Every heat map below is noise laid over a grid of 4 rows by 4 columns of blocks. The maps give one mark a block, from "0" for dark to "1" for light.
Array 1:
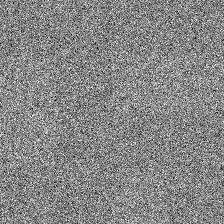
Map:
0000
1011
1000
0010
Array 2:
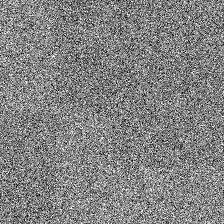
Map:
1000
1000
0100
0111
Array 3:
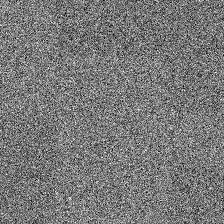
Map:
1000
1110
0111
0110
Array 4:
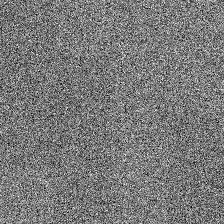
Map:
0111
0011
0010
1010
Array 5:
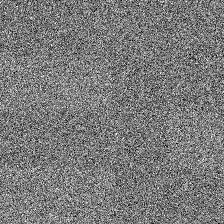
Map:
0000
1100
0001
1100
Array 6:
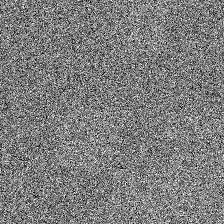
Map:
0010
0000
0101
0011
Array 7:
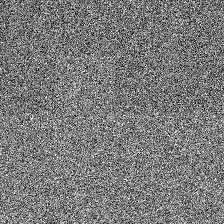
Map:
0000
0100
1111
1111
